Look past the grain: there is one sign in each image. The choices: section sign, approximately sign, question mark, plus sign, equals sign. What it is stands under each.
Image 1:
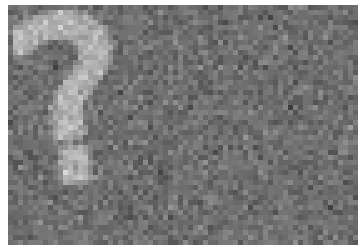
question mark
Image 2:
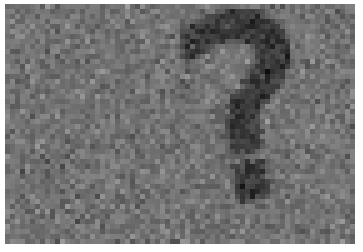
question mark
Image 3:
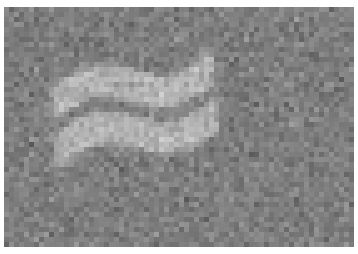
approximately sign
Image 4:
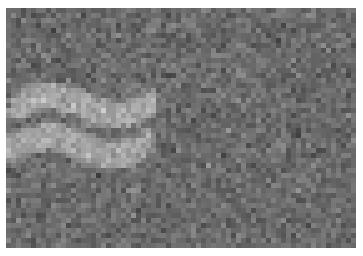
approximately sign
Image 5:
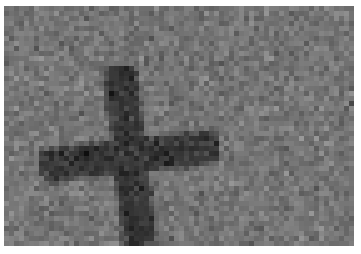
plus sign
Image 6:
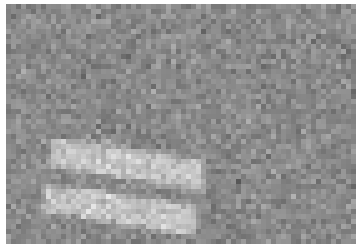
equals sign
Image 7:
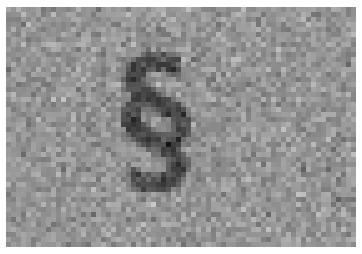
section sign
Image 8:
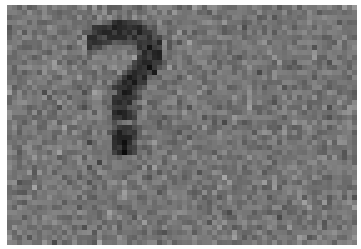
question mark
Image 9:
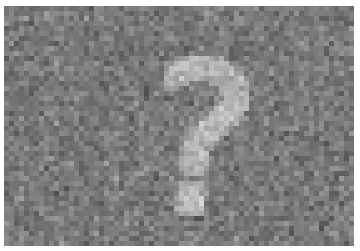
question mark
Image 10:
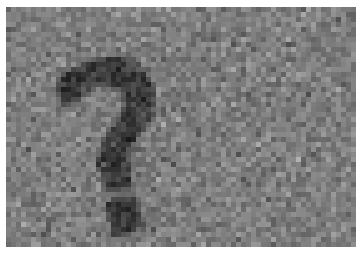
question mark
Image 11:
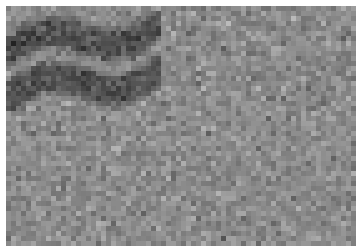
approximately sign
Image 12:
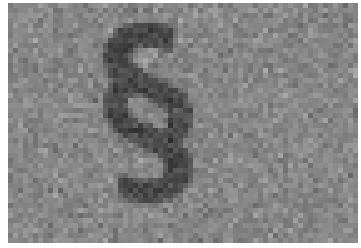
section sign
